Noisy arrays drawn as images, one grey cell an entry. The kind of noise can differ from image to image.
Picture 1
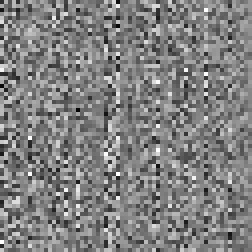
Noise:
columns of uneven size
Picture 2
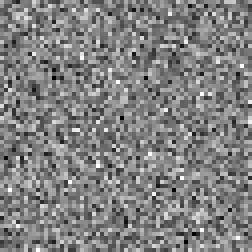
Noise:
independent entries
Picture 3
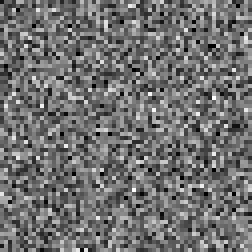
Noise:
independent entries
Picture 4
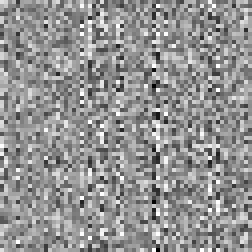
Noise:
columns of uneven size
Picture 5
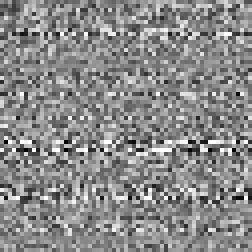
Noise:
rows of uneven size
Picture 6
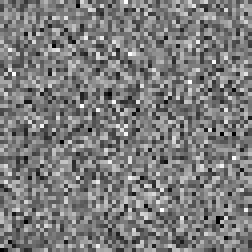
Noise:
independent entries
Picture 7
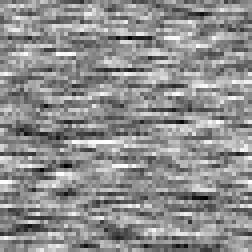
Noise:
streaked along the rows
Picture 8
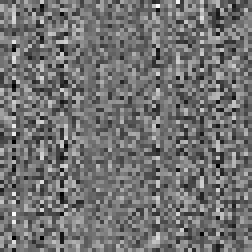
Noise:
columns of uneven size
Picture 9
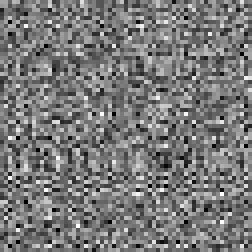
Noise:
low rank plus noise
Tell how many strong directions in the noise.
one
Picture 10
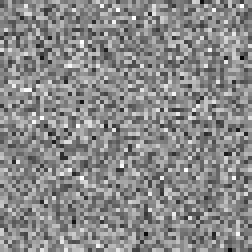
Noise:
independent entries
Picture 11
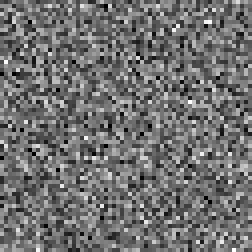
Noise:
independent entries
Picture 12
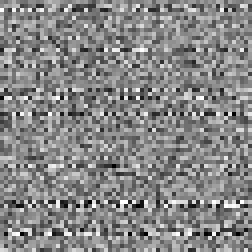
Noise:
rows of uneven size
